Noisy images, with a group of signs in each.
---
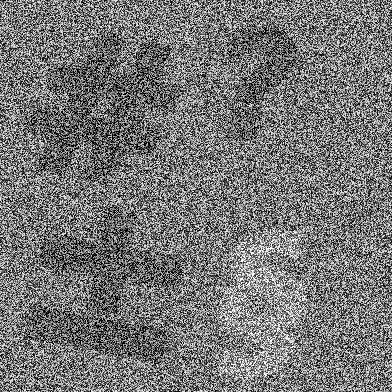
top left: dark hash sign; top right: dark question mark; bottom left: dark plus-minus sign; bottom right: light section sign
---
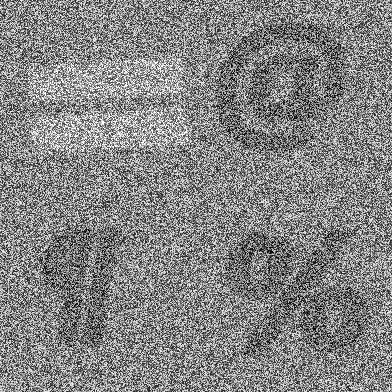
top left: light equals sign; top right: dark at sign; bottom left: dark pilcrow; bottom right: dark percent sign
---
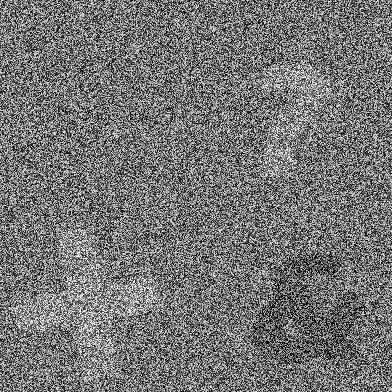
top right: light question mark; bottom left: light plus sign; bottom right: dark ampersand
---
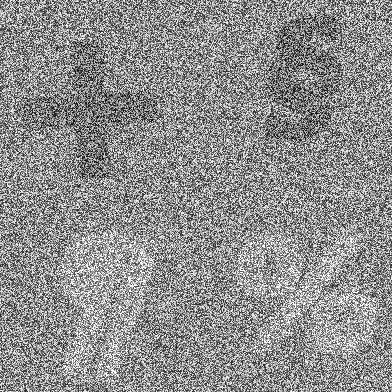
top left: dark plus sign; top right: dark section sign; bottom left: light pilcrow; bottom right: light percent sign
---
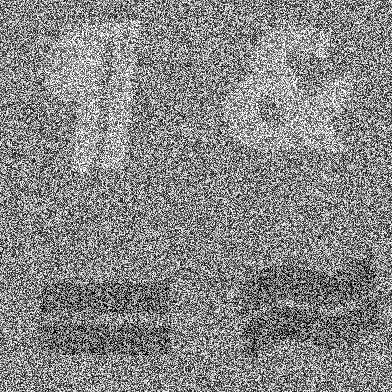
top left: light pilcrow; top right: light ampersand; bottom left: dark equals sign; bottom right: dark approximately sign
